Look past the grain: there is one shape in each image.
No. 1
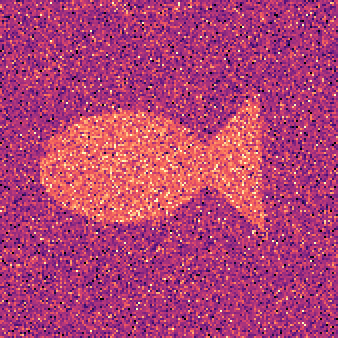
light fish
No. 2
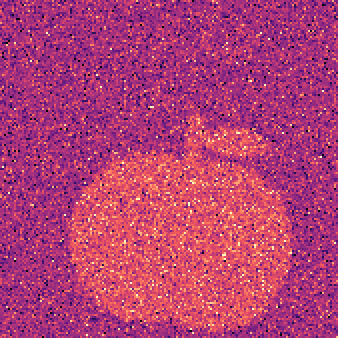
light apple
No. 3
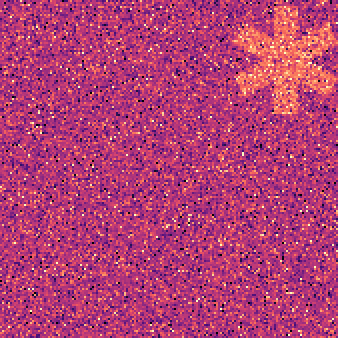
light asterisk, top right
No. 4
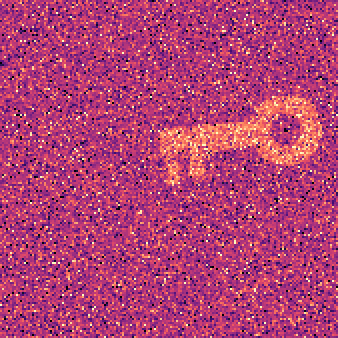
light key
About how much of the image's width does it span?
half
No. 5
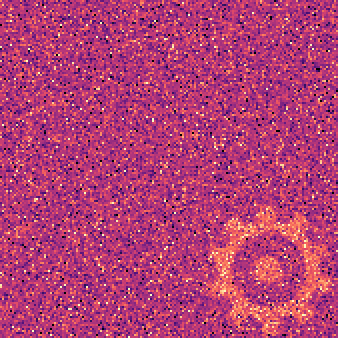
light gear, bottom right
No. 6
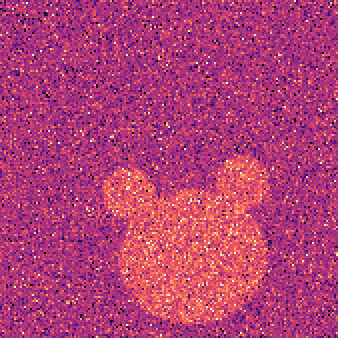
light bear's head
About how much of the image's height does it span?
half
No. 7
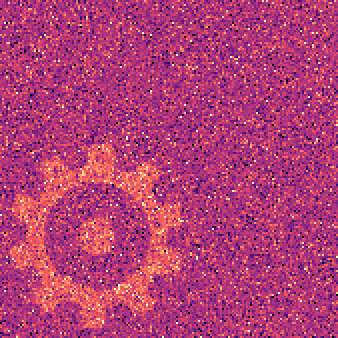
light gear
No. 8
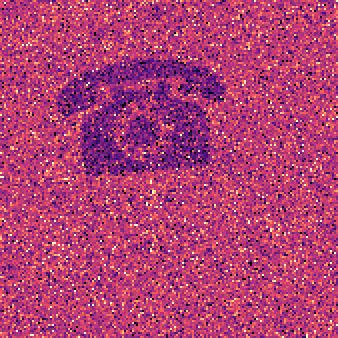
dark telephone
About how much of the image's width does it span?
half
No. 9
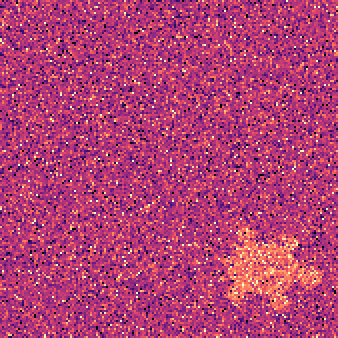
light turtle, bottom right
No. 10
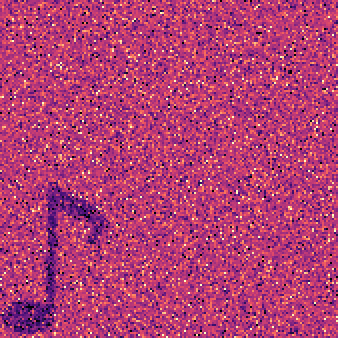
dark musical note, bottom left
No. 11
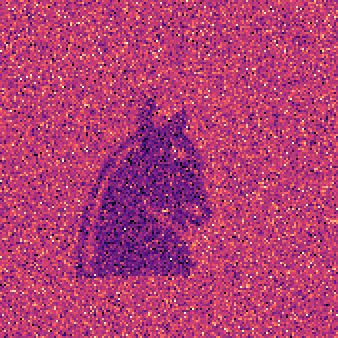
dark chess knight
